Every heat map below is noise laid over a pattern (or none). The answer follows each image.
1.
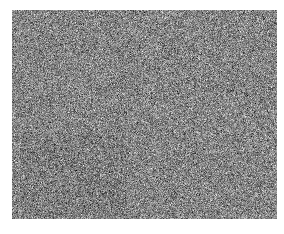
one block
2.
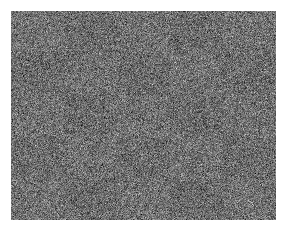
a checkerboard
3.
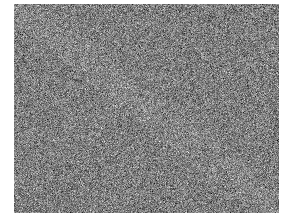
a diagonal band
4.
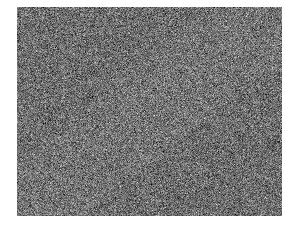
a diagonal band
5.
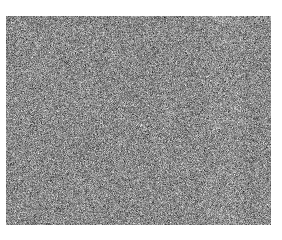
one band of columns
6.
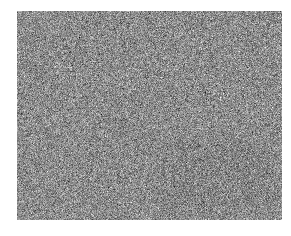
one block
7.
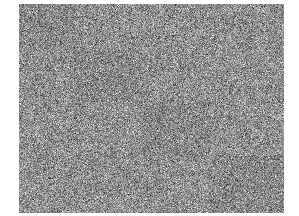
blocks along the diagonal
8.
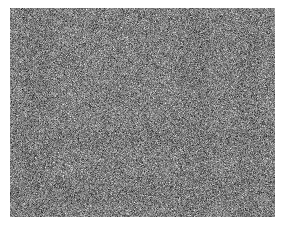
bands of rows crossing bands of columns
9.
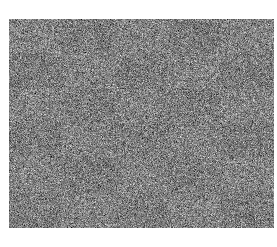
a checkerboard
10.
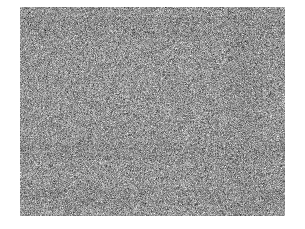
bands of rows crossing bands of columns
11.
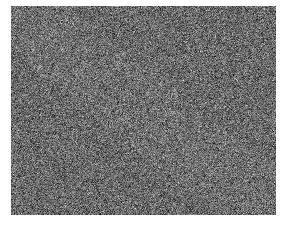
a diagonal band
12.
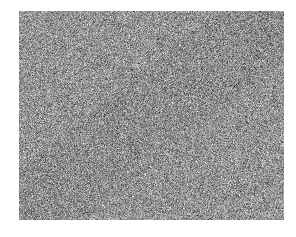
a diagonal band
